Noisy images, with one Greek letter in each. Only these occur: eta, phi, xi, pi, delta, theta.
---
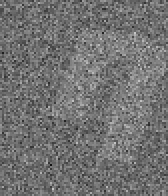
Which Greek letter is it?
eta
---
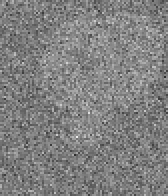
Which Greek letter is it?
phi
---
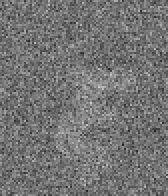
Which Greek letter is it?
xi
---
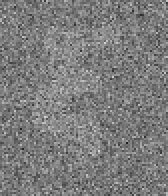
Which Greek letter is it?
xi
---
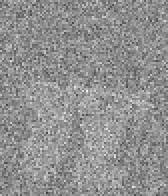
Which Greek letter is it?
pi
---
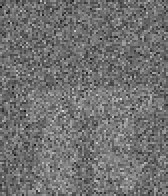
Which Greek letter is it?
pi
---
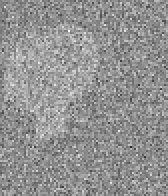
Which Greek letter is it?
phi
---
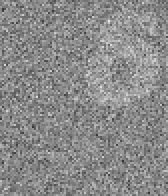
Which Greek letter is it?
delta
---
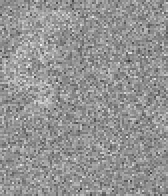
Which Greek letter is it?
xi
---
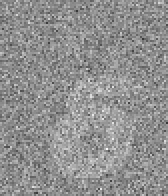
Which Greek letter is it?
delta
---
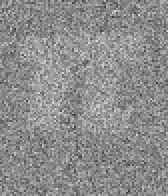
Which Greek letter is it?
pi
